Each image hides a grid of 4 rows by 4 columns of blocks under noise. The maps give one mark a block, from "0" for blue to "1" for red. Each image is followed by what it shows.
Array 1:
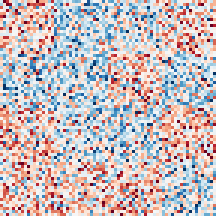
1 0 0 1
0 0 1 0
1 0 0 1
1 1 1 0
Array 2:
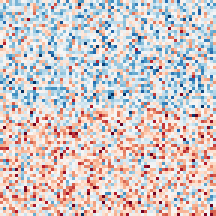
0 0 0 0
0 0 0 0
1 1 1 1
1 1 1 1
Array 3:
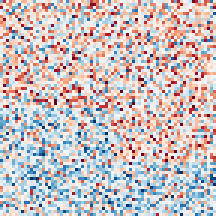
1 1 1 1
1 1 1 1
0 0 1 1
0 0 0 0
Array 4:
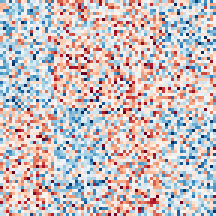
0 1 1 0
0 1 1 1
1 0 1 0
1 0 1 0
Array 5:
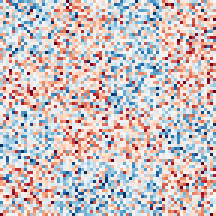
0 1 0 1
1 1 0 1
0 1 1 0
1 0 0 1
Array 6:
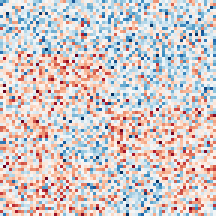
0 0 0 0
1 1 0 0
1 0 1 1
1 1 0 1
